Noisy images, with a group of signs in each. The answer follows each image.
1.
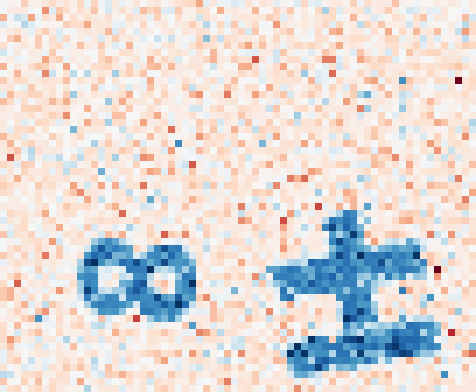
bottom left: infinity sign; bottom right: plus-minus sign
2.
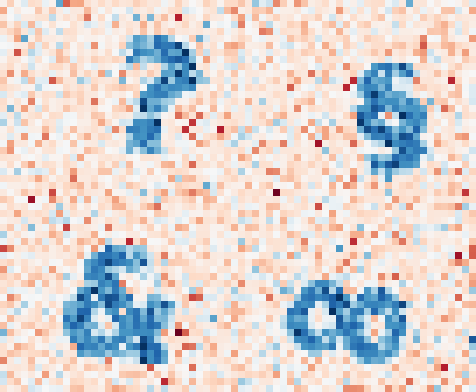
top left: question mark; top right: section sign; bottom left: ampersand; bottom right: infinity sign
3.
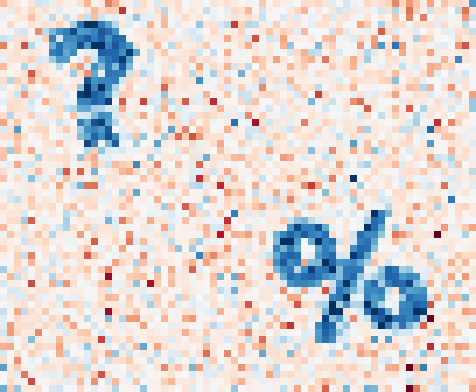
top left: question mark; bottom right: percent sign
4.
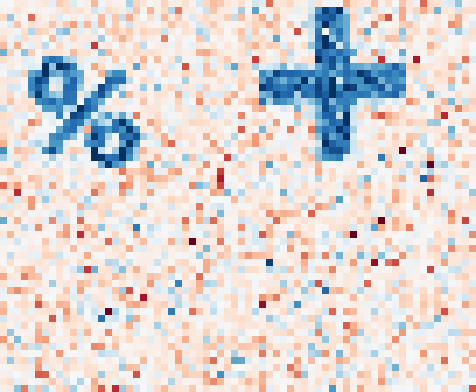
top left: percent sign; top right: plus sign
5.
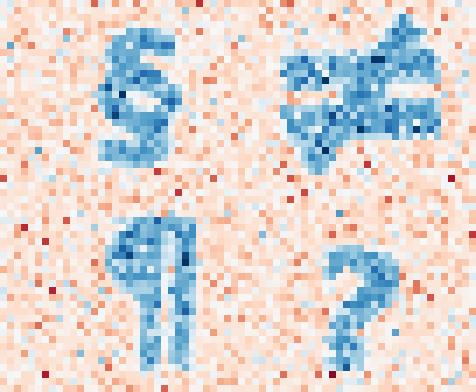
top left: section sign; top right: not-equal sign; bottom left: pilcrow; bottom right: question mark
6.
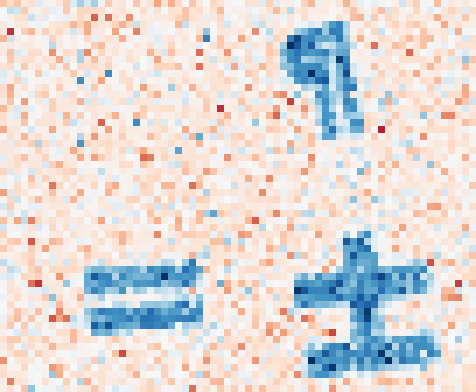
top right: pilcrow; bottom left: equals sign; bottom right: plus-minus sign
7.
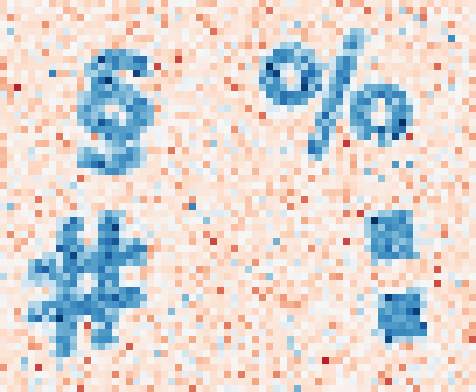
top left: section sign; top right: percent sign; bottom left: hash sign; bottom right: colon
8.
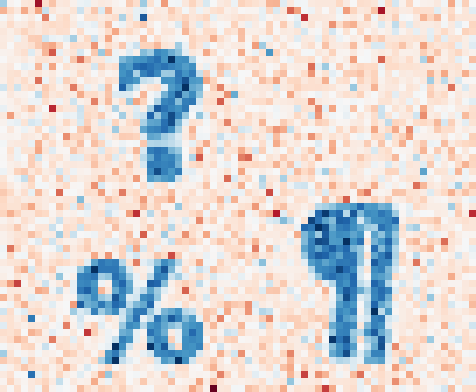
top left: question mark; bottom left: percent sign; bottom right: pilcrow
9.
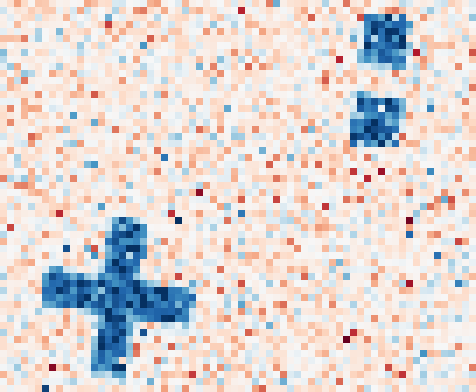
top right: colon; bottom left: plus sign
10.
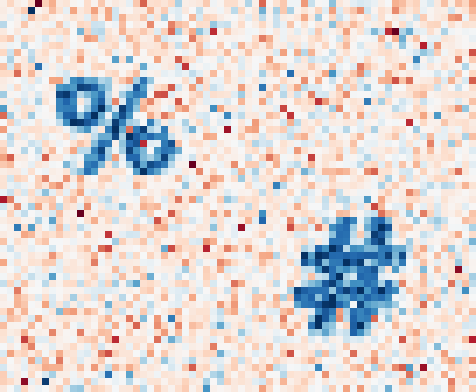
top left: percent sign; bottom right: hash sign
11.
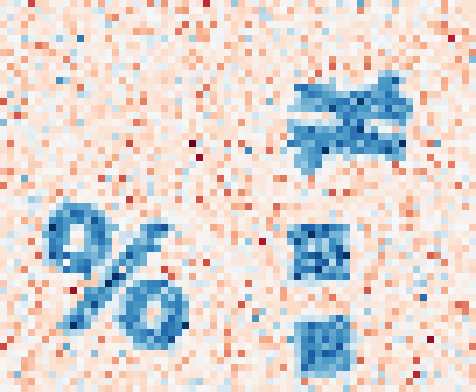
top right: not-equal sign; bottom left: percent sign; bottom right: colon
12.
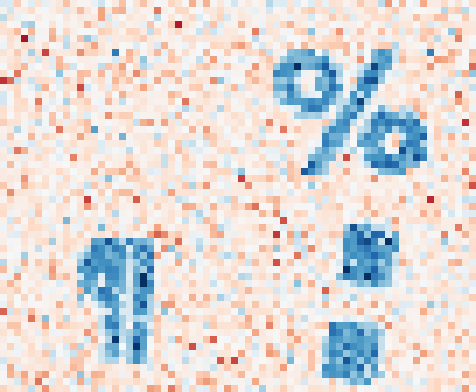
top right: percent sign; bottom left: pilcrow; bottom right: colon
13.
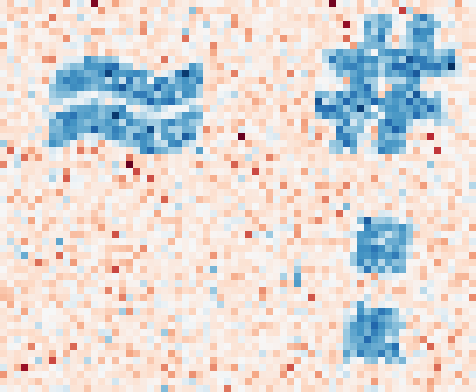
top left: approximately sign; top right: hash sign; bottom right: colon
